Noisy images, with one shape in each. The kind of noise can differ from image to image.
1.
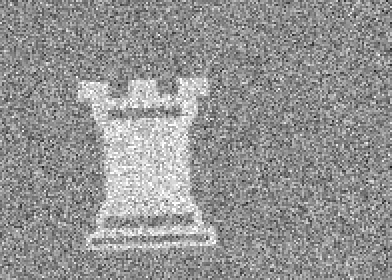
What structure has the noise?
independent entries
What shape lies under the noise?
chess rook
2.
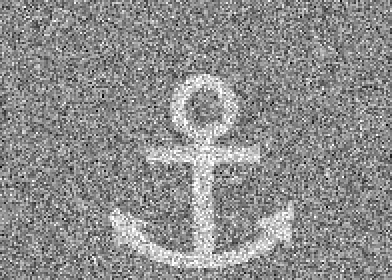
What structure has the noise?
independent entries
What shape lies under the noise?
anchor
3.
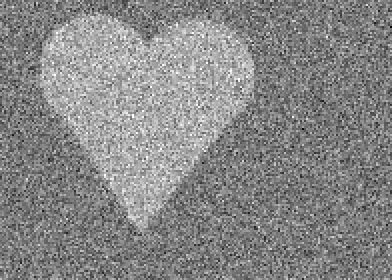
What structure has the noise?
independent entries
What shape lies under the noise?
heart
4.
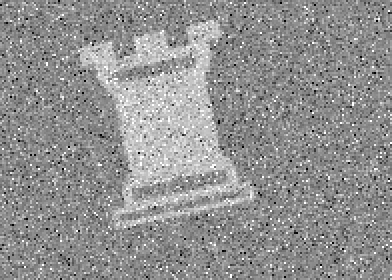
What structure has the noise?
heavy tails
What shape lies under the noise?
chess rook
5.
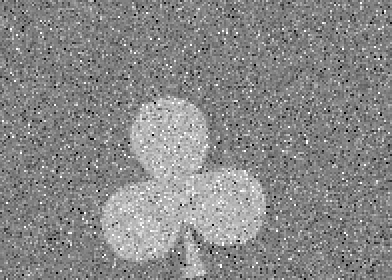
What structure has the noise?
heavy tails
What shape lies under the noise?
club
